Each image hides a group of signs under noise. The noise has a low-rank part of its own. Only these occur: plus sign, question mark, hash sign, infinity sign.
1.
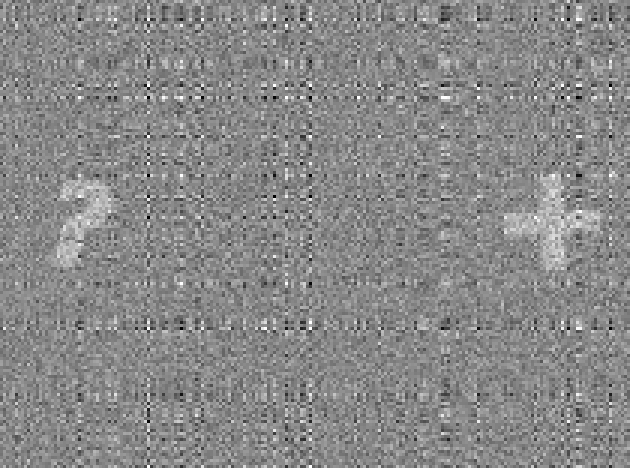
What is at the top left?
nothing
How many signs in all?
2
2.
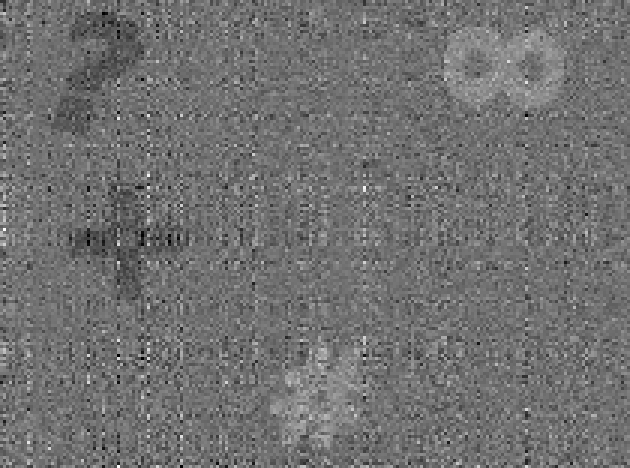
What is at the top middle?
nothing
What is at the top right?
infinity sign
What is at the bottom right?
nothing
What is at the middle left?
plus sign
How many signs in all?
4
